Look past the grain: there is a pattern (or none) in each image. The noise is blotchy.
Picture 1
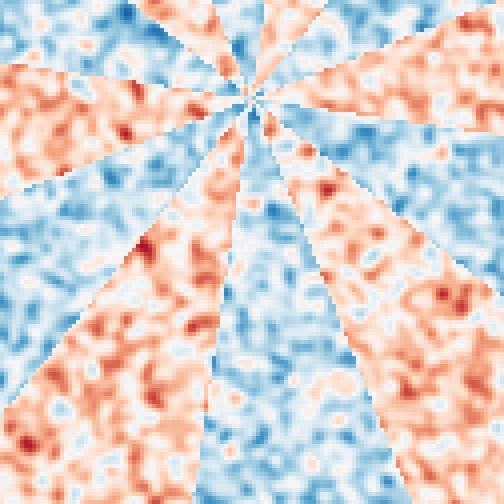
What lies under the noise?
spokes from one point
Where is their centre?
top middle
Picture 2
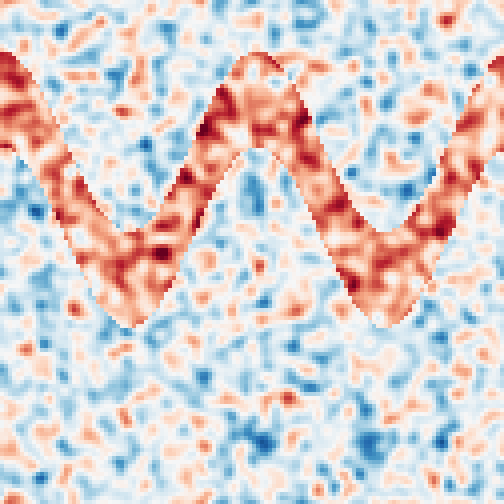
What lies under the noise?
a wavy band
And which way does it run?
left to right
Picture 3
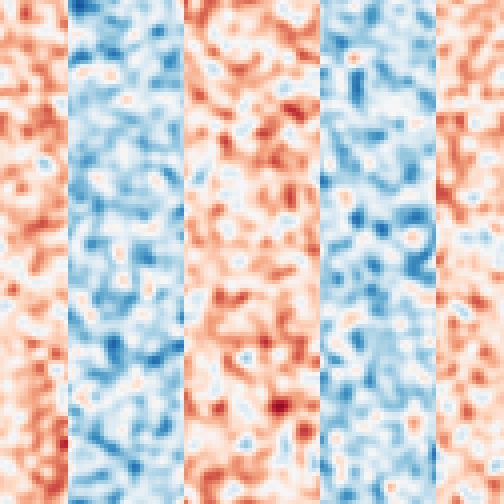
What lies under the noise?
vertical stripes
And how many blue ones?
2
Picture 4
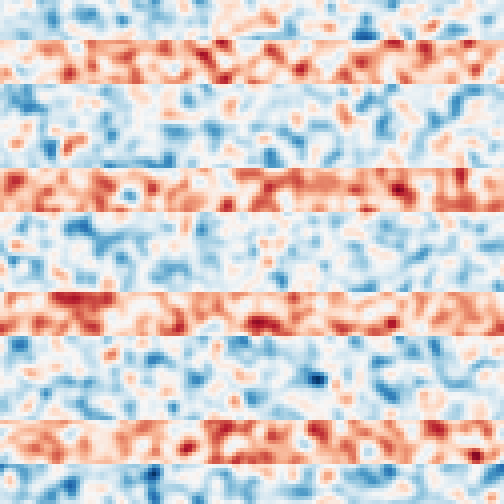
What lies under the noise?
horizontal stripes
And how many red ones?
4
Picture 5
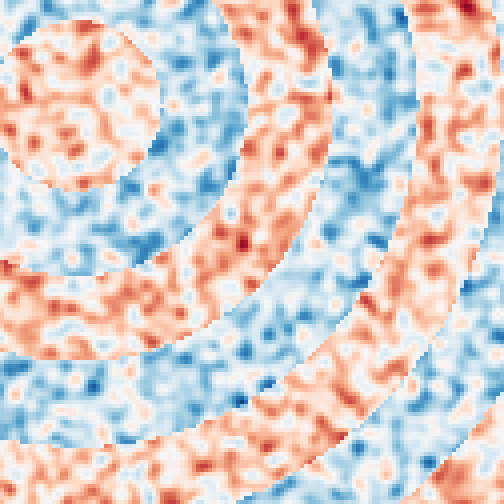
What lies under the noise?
rings round one point
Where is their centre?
top left
